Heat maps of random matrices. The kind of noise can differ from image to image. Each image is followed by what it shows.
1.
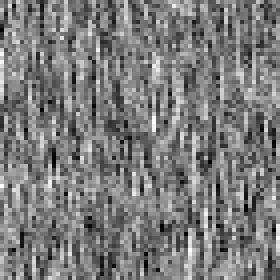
streaked along the columns
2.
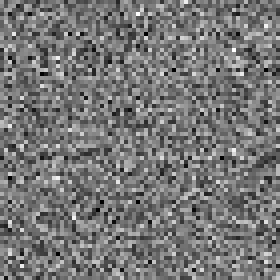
low rank plus noise
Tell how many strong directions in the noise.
five to eight
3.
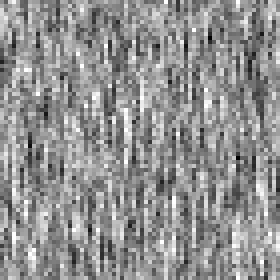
streaked along the columns
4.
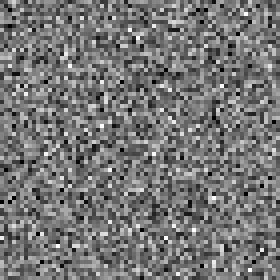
independent entries
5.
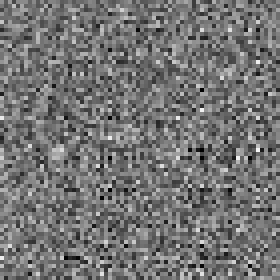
low rank plus noise
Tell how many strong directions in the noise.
one
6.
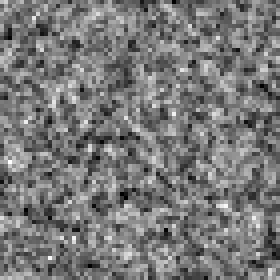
blotchy
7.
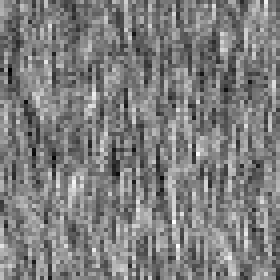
streaked along the columns
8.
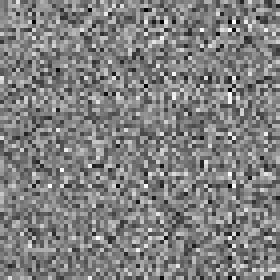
low rank plus noise
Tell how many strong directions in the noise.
one
